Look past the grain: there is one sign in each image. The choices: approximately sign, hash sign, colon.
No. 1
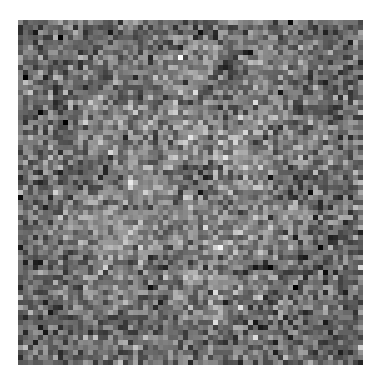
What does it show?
light hash sign
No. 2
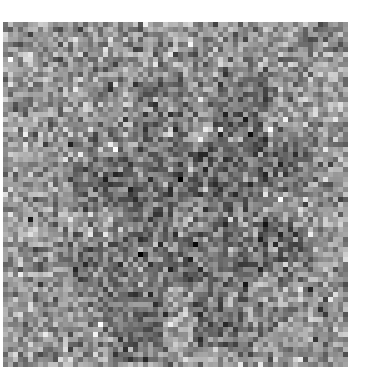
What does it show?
dark hash sign
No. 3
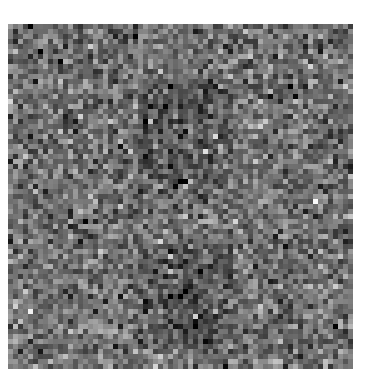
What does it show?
dark colon
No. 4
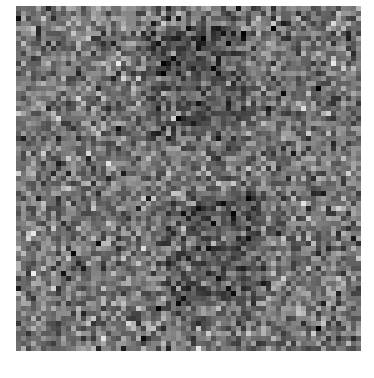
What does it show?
dark colon
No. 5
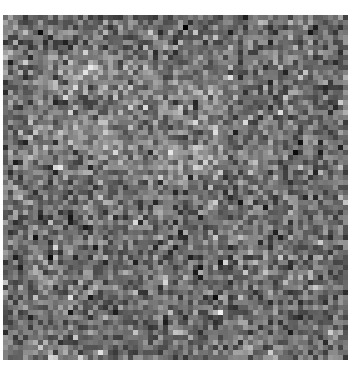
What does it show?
light approximately sign
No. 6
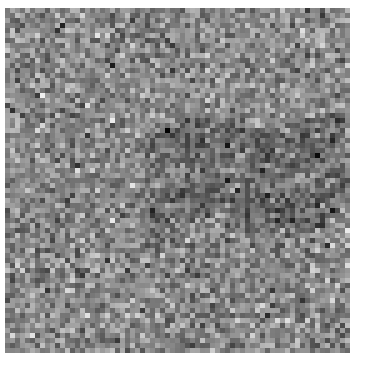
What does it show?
dark approximately sign
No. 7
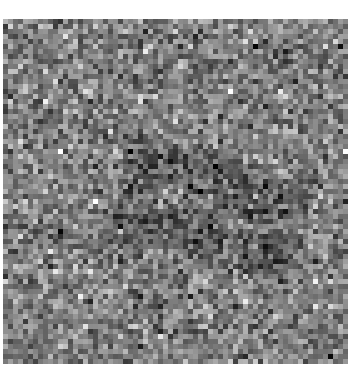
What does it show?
dark approximately sign
